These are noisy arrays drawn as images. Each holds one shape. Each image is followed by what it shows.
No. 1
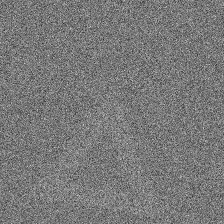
triangle frame
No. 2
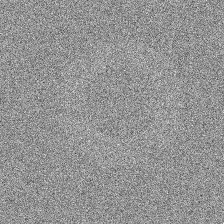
ring
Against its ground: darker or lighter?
lighter
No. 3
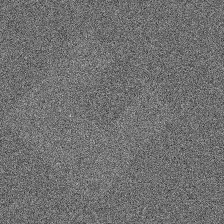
square with a notch
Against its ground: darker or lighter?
lighter
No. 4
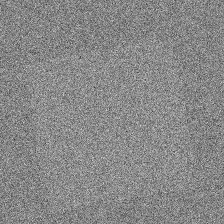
square
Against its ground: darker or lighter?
lighter
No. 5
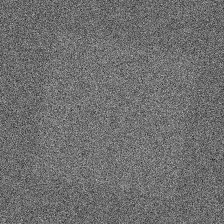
square
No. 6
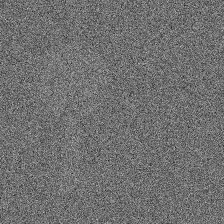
lollipop
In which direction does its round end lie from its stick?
up
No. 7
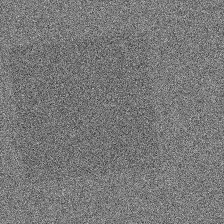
square
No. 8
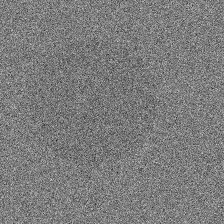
disc
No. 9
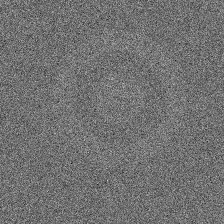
bullseye
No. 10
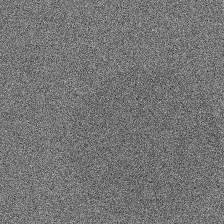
disc
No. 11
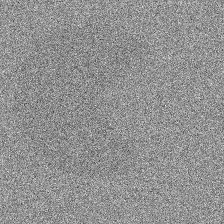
disc with a wedge cut out
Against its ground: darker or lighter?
darker
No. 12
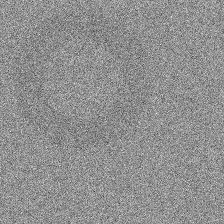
ring
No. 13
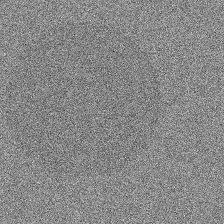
disc
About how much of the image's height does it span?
two thirds
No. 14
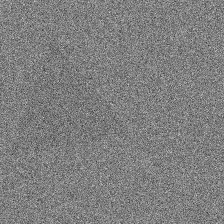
triangle
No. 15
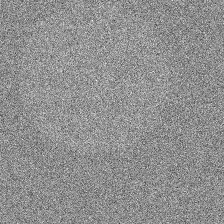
disc
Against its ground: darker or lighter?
lighter
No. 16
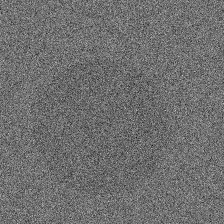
disc
